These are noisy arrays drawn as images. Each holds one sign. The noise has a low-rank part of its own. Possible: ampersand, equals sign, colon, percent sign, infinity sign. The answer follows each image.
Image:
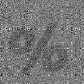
percent sign
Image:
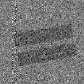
equals sign
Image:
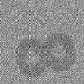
infinity sign
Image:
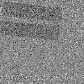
equals sign
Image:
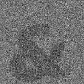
ampersand
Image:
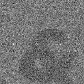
ampersand
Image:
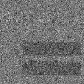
equals sign
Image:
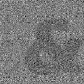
ampersand
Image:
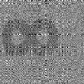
infinity sign
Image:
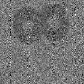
infinity sign
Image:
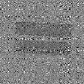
equals sign
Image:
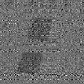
colon
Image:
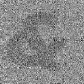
ampersand
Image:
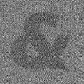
ampersand
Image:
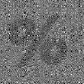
percent sign
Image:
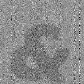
ampersand
